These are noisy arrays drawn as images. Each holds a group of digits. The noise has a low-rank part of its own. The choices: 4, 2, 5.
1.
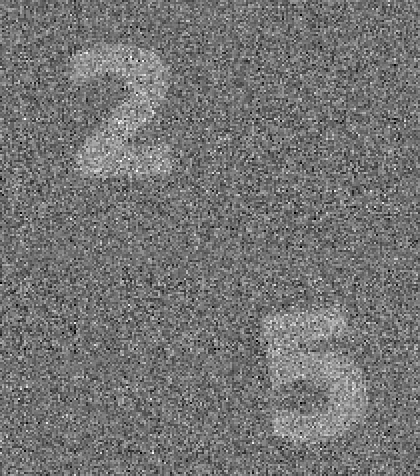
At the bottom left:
nothing
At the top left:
2
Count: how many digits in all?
2
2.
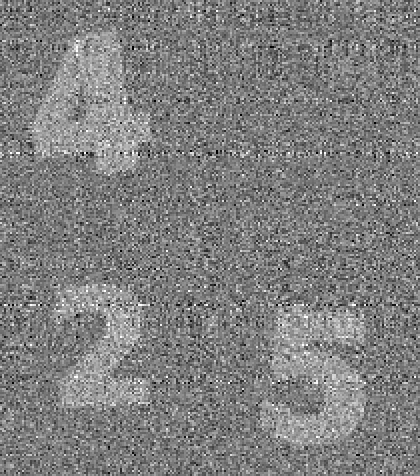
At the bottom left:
2
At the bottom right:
5
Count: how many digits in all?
3
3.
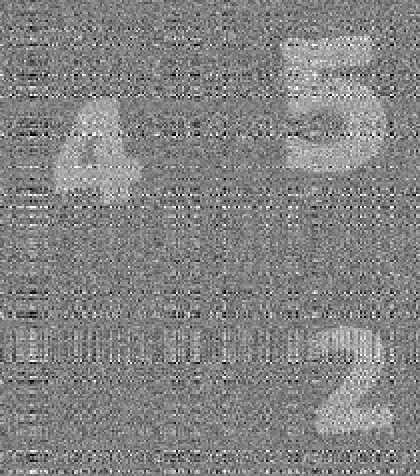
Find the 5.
top right
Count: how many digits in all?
3
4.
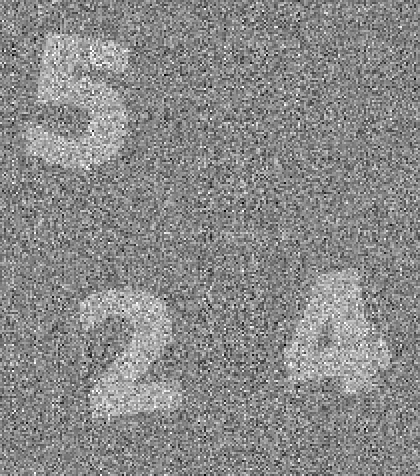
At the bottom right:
4
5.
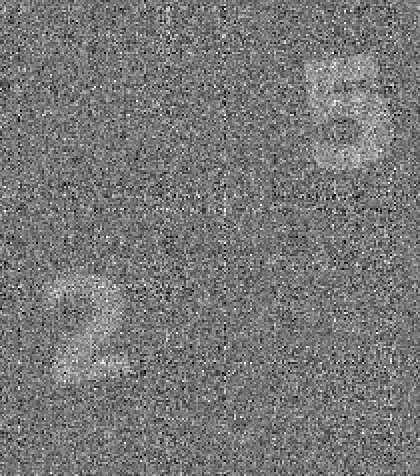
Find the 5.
top right
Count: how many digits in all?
2
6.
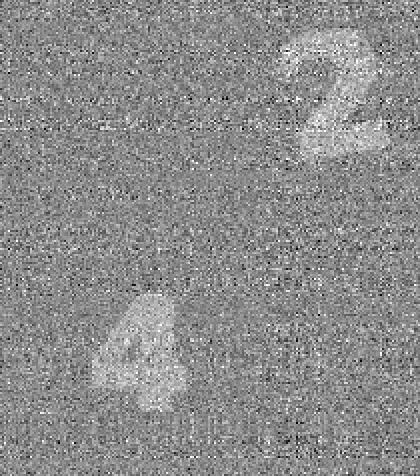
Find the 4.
bottom left
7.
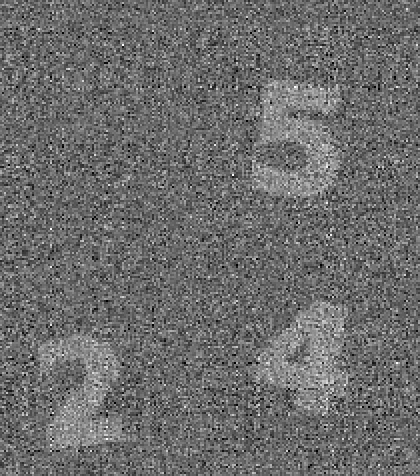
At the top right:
5
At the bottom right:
4
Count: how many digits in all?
3
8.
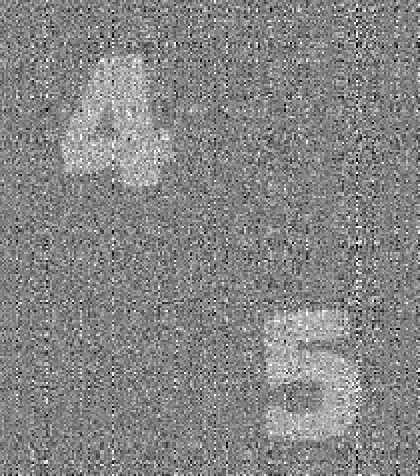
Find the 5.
bottom right
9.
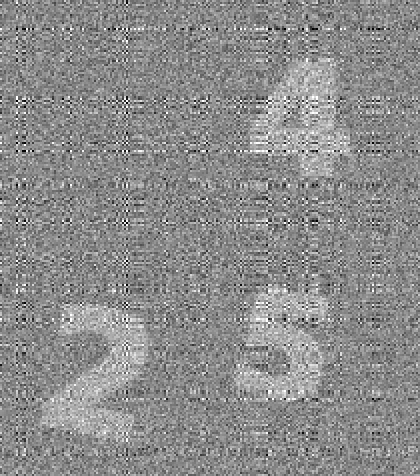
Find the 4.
top right
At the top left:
nothing
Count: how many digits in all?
3
